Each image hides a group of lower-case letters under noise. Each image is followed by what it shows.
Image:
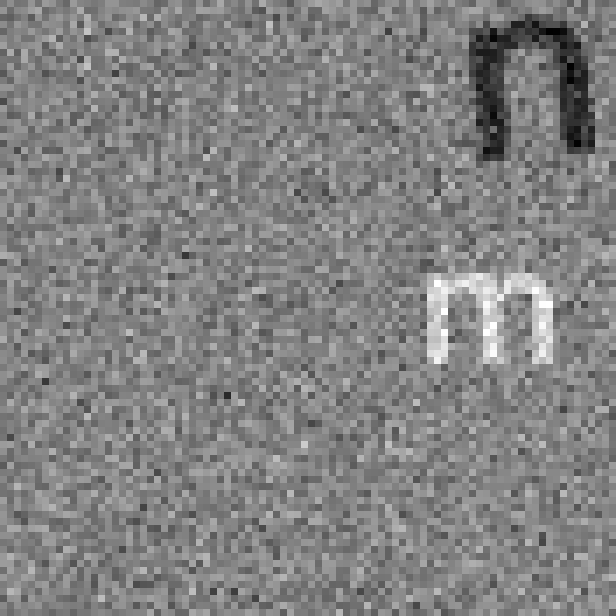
top right: dark n; middle right: light m
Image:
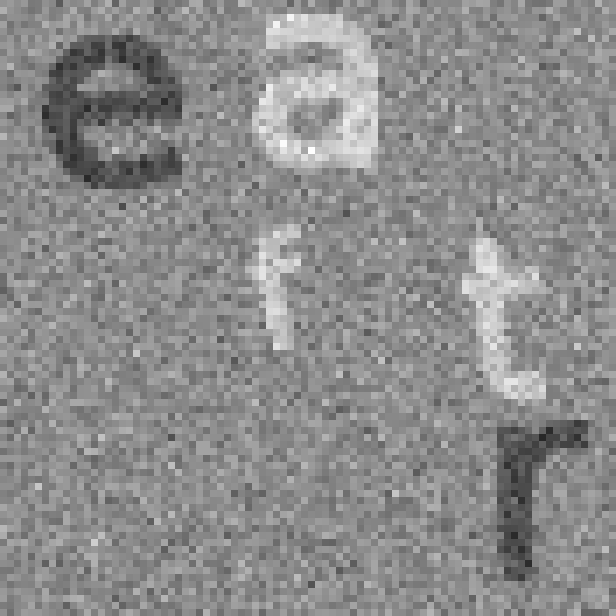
top left: dark e; top middle: light a; centre: light f; middle right: light t; bottom right: dark r
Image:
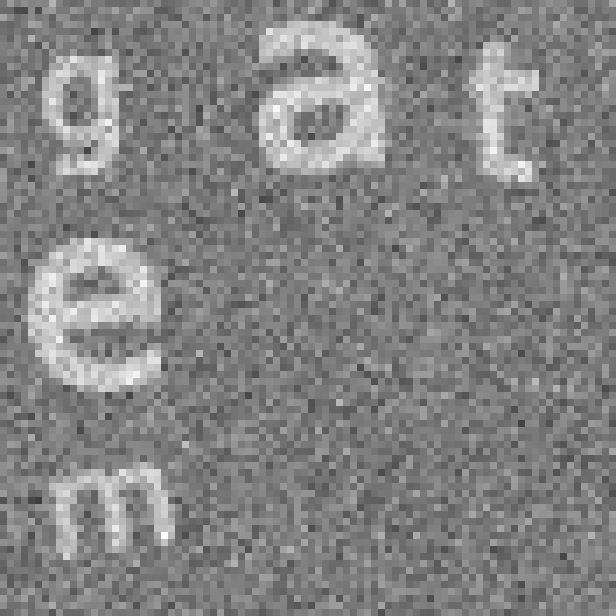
top left: light g; top middle: light a; top right: light t; middle left: light e; bottom left: light m
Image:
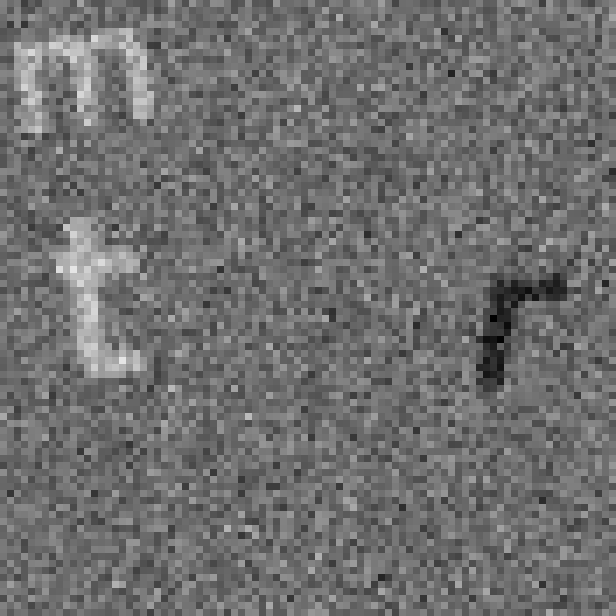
top left: light m; middle left: light t; middle right: dark r
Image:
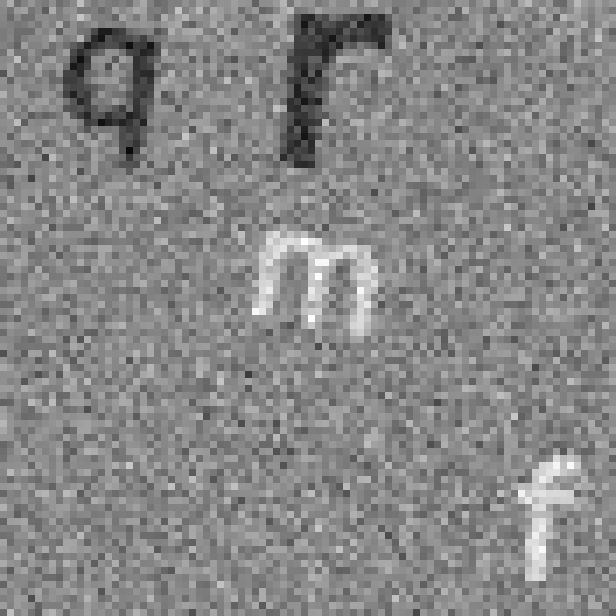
top left: dark q; top middle: dark r; centre: light m; bottom right: light f
